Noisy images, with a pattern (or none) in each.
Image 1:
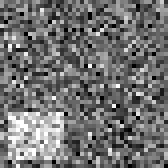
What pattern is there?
one block
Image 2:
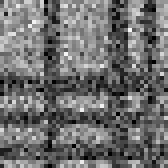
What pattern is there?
bands of rows crossing bands of columns
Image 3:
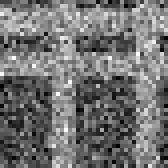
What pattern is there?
bands of rows crossing bands of columns
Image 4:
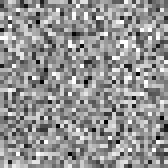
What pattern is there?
only noise
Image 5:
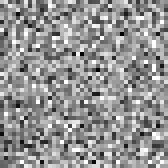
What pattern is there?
only noise
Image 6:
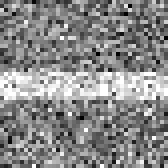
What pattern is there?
one band of rows
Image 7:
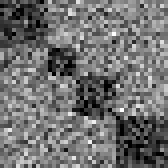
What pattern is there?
blocks along the diagonal
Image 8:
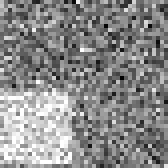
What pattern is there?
one block
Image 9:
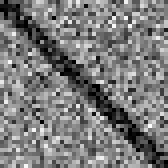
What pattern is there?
a diagonal band
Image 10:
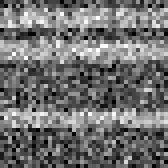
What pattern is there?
bands of rows
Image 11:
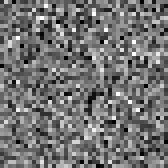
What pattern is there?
only noise
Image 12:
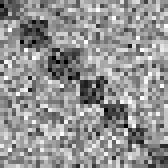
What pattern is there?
blocks along the diagonal
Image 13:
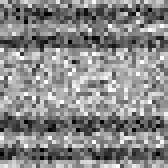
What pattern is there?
bands of rows
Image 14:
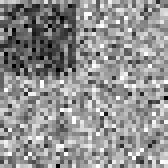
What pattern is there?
one block
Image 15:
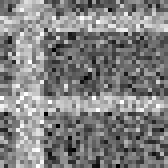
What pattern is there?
bands of rows crossing bands of columns
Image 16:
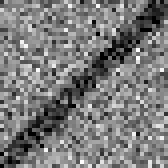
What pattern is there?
a diagonal band
